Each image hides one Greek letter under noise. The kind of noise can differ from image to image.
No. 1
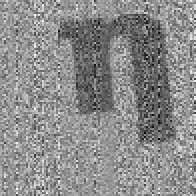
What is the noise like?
columns of uneven size
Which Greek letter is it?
eta
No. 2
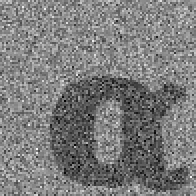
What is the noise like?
independent entries
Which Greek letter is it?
alpha
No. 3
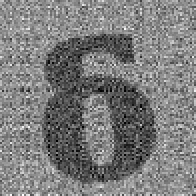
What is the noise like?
low rank plus noise
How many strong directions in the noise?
two
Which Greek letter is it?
delta
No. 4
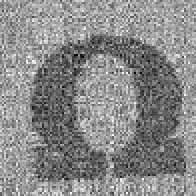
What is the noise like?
low rank plus noise
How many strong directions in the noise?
two
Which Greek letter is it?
omega
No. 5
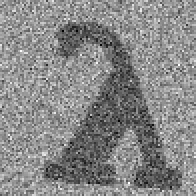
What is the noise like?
independent entries
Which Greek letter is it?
lambda
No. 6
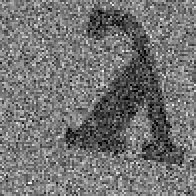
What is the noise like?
independent entries
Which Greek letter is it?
lambda
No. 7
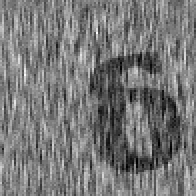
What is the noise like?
streaked along the columns
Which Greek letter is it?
delta
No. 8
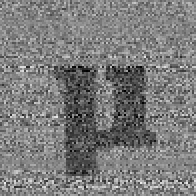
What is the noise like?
rows of uneven size
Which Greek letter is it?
mu
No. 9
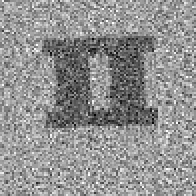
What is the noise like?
low rank plus noise
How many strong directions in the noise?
five to eight
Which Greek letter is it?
pi
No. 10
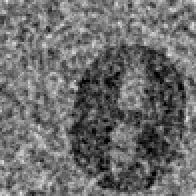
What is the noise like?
blotchy
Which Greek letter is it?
theta
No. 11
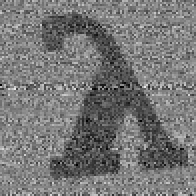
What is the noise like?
rows of uneven size
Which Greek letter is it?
lambda
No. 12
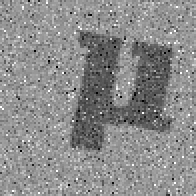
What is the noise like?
heavy tails
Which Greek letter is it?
mu
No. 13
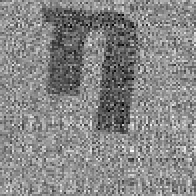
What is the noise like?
low rank plus noise
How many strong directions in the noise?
three or four
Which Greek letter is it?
eta
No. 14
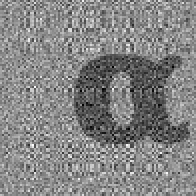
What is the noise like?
low rank plus noise
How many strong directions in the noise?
one
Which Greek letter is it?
alpha
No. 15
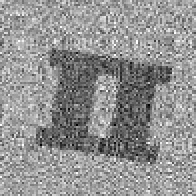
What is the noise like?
low rank plus noise
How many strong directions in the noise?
two
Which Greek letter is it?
pi
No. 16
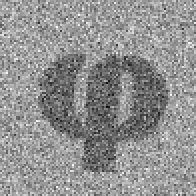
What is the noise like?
independent entries
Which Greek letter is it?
phi
